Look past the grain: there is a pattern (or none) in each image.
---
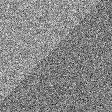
a sharp edge
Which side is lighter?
top left
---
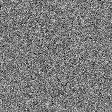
only noise
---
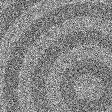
rings round one point
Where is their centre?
bottom right
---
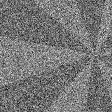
spokes from one point
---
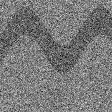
a wavy band
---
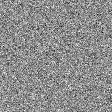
only noise
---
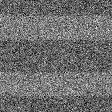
horizontal stripes
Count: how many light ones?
2
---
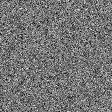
only noise
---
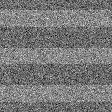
horizontal stripes
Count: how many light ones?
3
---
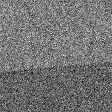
a sharp edge
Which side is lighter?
top
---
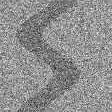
a wavy band
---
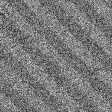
diagonal stripes
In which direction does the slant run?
top left to bottom right
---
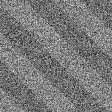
diagonal stripes
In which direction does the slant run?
top left to bottom right
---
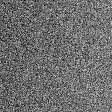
a smooth slope
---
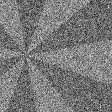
spokes from one point
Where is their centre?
middle left
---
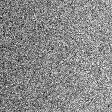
a smooth slope
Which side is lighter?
right
